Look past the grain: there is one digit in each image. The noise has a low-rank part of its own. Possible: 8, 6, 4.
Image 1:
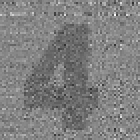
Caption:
dark 4
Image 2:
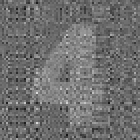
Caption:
light 4
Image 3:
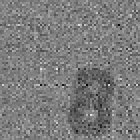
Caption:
dark 8
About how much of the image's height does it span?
half
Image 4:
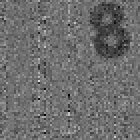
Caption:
dark 8, top right
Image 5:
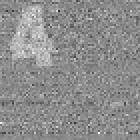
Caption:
light 4
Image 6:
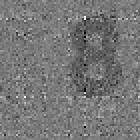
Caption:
dark 8
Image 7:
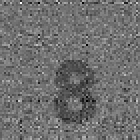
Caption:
dark 8
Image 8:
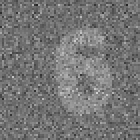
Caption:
light 6
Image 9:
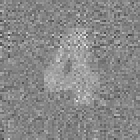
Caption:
light 4
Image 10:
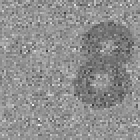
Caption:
dark 8
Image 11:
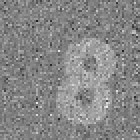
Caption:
light 8
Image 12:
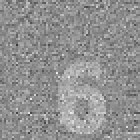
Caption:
light 6
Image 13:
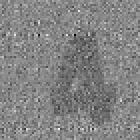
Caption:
dark 4
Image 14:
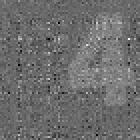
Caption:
light 4
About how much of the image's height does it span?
two thirds
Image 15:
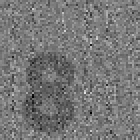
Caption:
dark 8
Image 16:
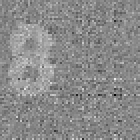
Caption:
light 8
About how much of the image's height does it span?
half
